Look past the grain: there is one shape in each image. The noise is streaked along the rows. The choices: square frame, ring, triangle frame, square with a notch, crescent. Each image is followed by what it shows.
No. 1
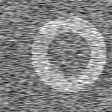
light ring
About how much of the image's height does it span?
two thirds
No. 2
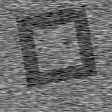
dark square frame
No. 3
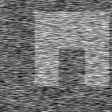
light square with a notch
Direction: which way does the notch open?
down
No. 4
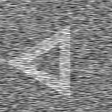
light triangle frame
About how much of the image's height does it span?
two thirds
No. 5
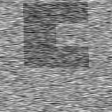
dark square with a notch
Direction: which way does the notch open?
right
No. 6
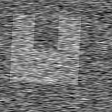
light square with a notch
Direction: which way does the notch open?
up
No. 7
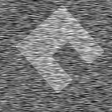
light square with a notch
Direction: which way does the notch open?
down and right
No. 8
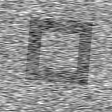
dark square frame
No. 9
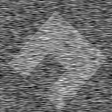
light square with a notch
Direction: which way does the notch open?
down and left
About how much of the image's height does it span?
nearly all
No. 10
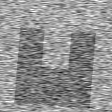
dark square with a notch
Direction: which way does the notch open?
up
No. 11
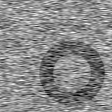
dark ring
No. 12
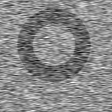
dark ring
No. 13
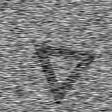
dark triangle frame
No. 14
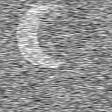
light crescent
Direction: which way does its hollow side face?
right
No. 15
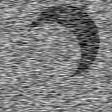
dark crescent
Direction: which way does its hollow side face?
down and left
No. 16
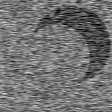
dark crescent
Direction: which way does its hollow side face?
down and left
